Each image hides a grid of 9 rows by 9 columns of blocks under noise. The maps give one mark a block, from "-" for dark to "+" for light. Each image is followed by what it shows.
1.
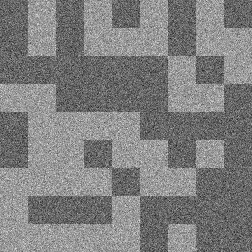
-+-+-+-+-
-+-+++-++
------+-+
++----++-
-++++----
-++-++-+-
++++-++--
+---+----
+++++-+--
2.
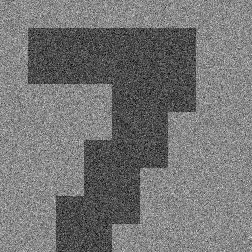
+++++++++
+------++
+------++
++++---++
++++--+++
+++---+++
+++--++++
++---++++
++--+++++
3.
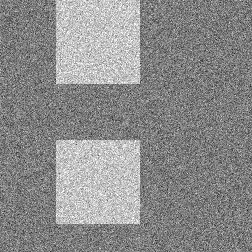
--+++----
--+++----
--+++----
---------
---------
--+++----
--+++----
--+++----
---------
